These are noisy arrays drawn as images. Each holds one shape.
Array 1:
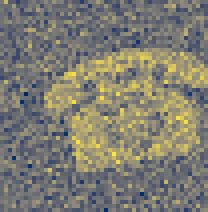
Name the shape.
telephone
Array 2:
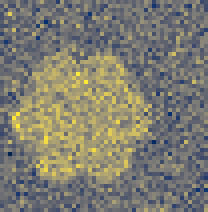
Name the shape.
flower
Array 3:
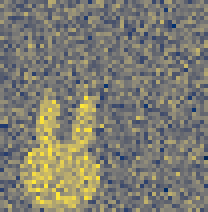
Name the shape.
rabbit's head
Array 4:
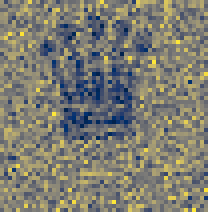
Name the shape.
chess queen
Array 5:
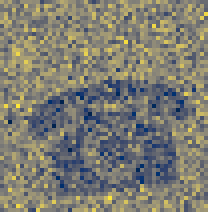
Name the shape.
telephone
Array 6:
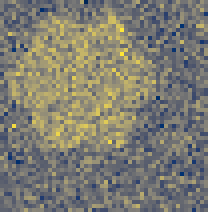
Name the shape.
flower
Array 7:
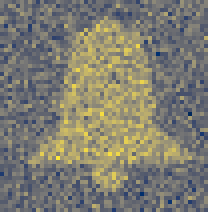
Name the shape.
bell
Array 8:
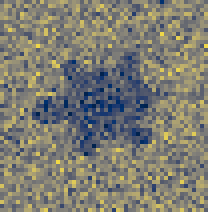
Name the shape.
turtle
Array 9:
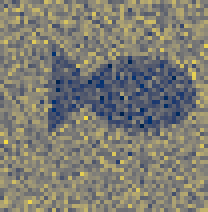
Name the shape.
fish
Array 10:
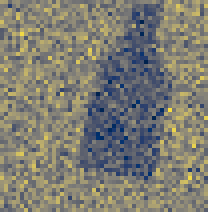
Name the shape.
bottle
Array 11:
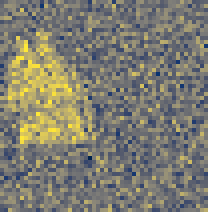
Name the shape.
chess knight
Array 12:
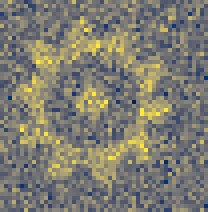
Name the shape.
gear
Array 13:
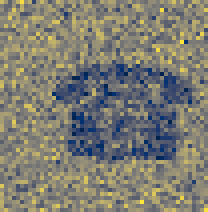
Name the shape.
telephone
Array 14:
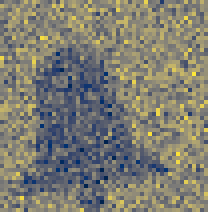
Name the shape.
bell
